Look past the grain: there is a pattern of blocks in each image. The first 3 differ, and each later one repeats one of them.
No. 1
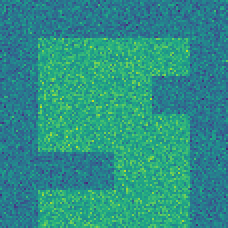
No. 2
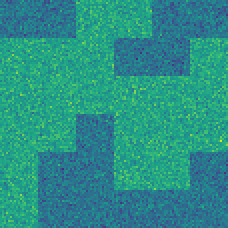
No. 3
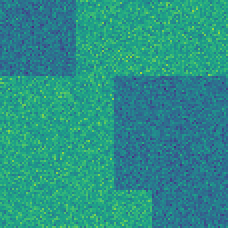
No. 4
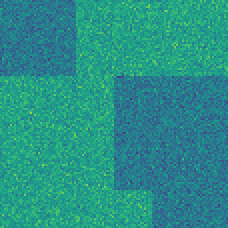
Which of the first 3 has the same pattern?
3
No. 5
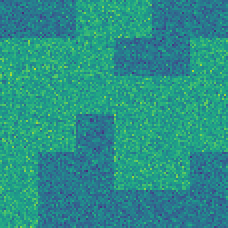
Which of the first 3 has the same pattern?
2
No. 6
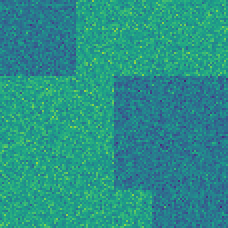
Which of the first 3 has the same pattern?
3
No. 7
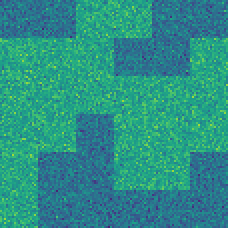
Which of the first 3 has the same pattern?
2
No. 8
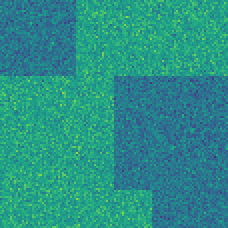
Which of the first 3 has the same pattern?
3
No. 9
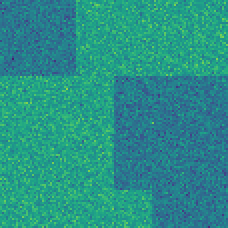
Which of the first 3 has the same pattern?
3
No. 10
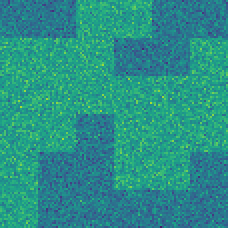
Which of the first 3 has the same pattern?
2
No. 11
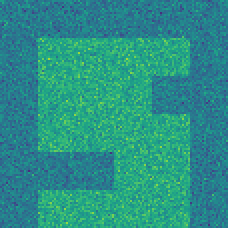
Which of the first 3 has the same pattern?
1
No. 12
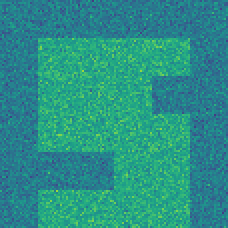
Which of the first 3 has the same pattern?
1
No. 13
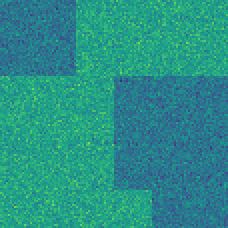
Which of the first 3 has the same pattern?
3
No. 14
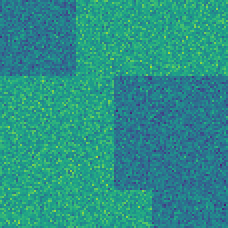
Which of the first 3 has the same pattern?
3
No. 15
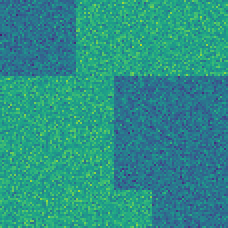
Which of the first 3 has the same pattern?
3
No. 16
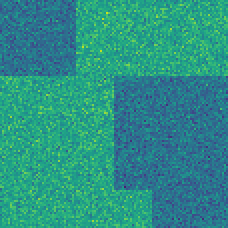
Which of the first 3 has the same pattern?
3
